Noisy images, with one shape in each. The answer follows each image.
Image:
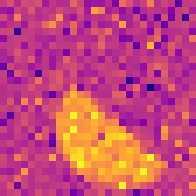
light half disc
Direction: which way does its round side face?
down and left
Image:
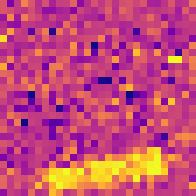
light bar
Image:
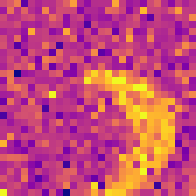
light crescent
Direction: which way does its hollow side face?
left
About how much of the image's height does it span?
two thirds
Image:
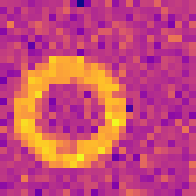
light ring
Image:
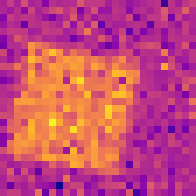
light square
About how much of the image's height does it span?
two thirds
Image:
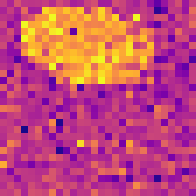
light ellipse
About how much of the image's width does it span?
two thirds
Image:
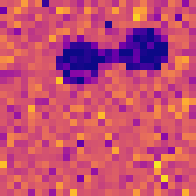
dark dumbbell
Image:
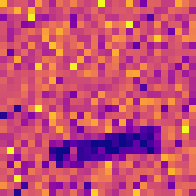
dark bar
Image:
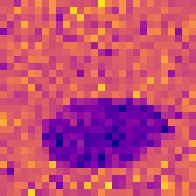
dark ellipse
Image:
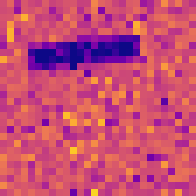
dark bar
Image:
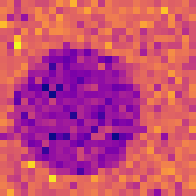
dark disc
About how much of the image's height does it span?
two thirds
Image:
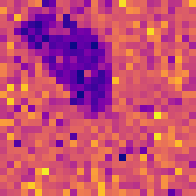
dark half disc
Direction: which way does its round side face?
up and right
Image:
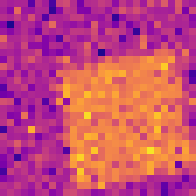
light square
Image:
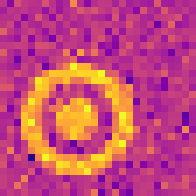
light bullseye
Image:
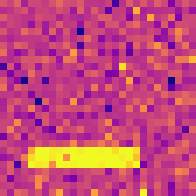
light bar
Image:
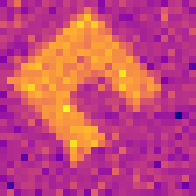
light square with a notch
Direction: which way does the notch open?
down and right
